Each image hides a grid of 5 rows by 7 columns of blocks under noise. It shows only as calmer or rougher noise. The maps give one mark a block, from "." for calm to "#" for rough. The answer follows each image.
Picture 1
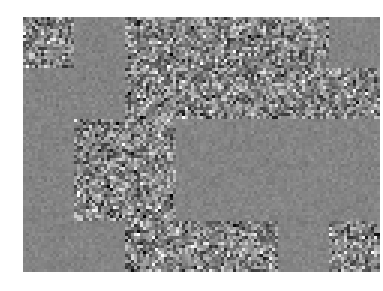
#.####.
..#####
.##....
.##....
..###.#
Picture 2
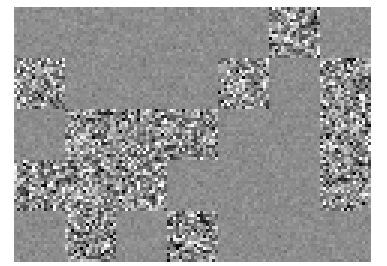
.....#.
#...#.#
.###..#
###...#
.#.#...
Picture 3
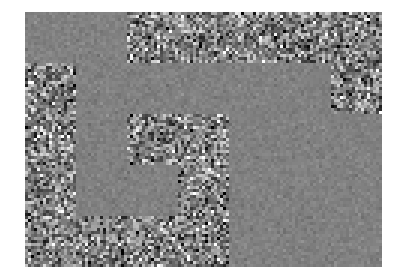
..#####
#.....#
#.##...
#..#...
####...
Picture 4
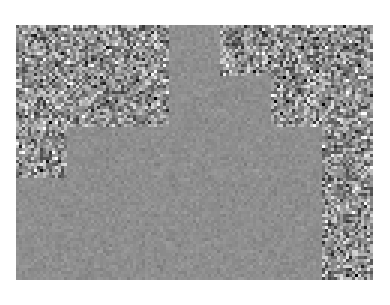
###.###
###..##
#.....#
......#
......#
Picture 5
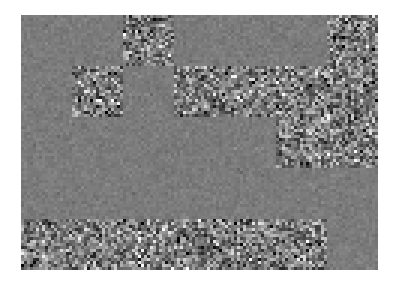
..#...#
.#.####
.....##
.......
######.
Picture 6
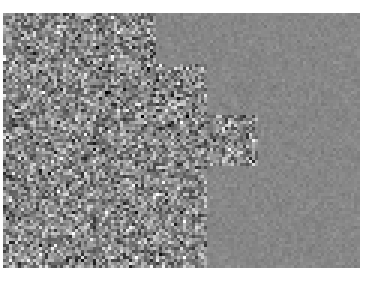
###....
####...
#####..
####...
####...
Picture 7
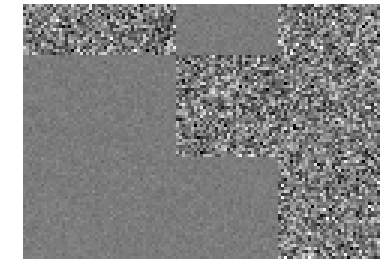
###..##
...####
...####
.....##
.....##
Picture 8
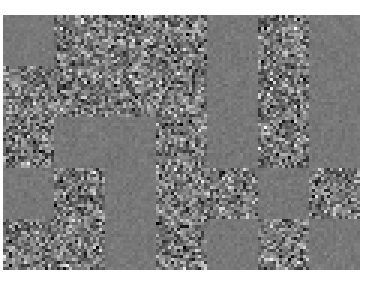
.###.#.
####.#.
#..#.#.
.#.##.#
##.#.#.
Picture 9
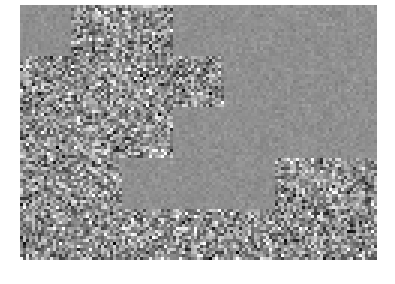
.##....
####...
###....
##...##
#######
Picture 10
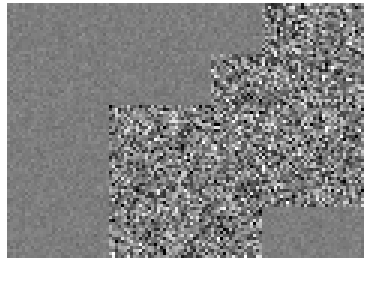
.....##
....###
..#####
..#####
..###..
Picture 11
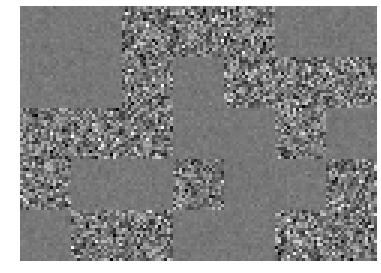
..###..
..#.###
###..#.
#..#..#
.##..##
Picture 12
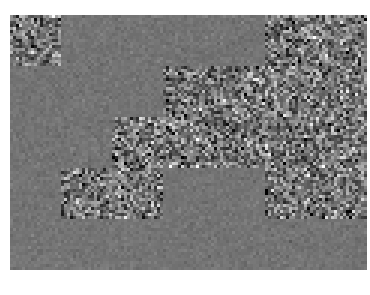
#....##
...####
..#####
.##..##
.......
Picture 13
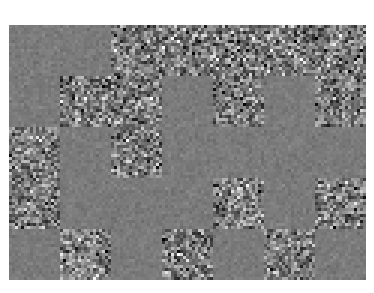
..#####
.##.#.#
#.#....
#...#.#
.#.#.#.
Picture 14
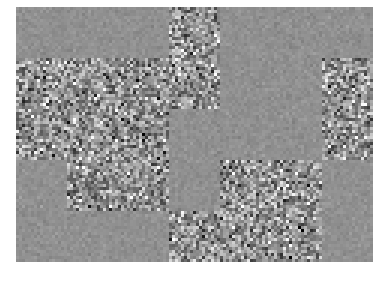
...#...
####..#
###...#
.##.##.
...###.
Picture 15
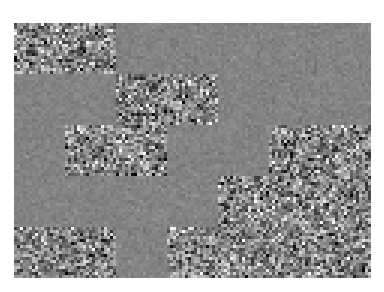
##.....
..##...
.##..##
....###
##.####
